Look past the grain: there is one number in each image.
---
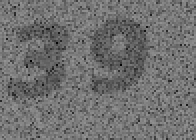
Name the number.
39
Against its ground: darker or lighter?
darker
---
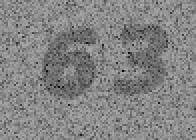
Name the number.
63
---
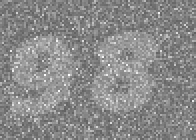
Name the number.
98
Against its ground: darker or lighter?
lighter
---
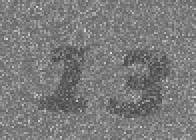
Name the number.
13
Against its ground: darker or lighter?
darker
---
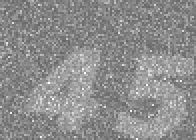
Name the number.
45
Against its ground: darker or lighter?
lighter
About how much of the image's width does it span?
nearly all
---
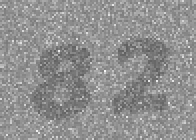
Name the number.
82
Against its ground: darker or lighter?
darker
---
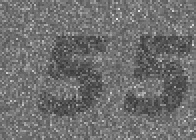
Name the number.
55
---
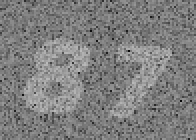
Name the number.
87
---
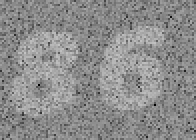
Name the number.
86
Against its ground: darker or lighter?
lighter
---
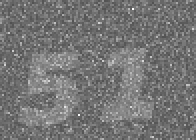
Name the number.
51
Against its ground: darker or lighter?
lighter
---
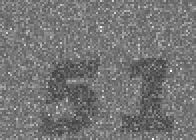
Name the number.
51
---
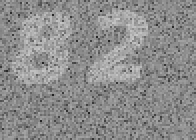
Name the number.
82
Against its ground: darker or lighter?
lighter
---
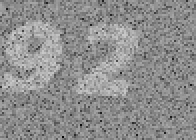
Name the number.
92
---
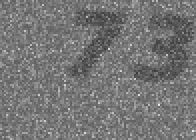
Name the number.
73
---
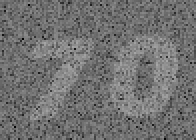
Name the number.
70
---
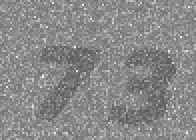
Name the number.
73
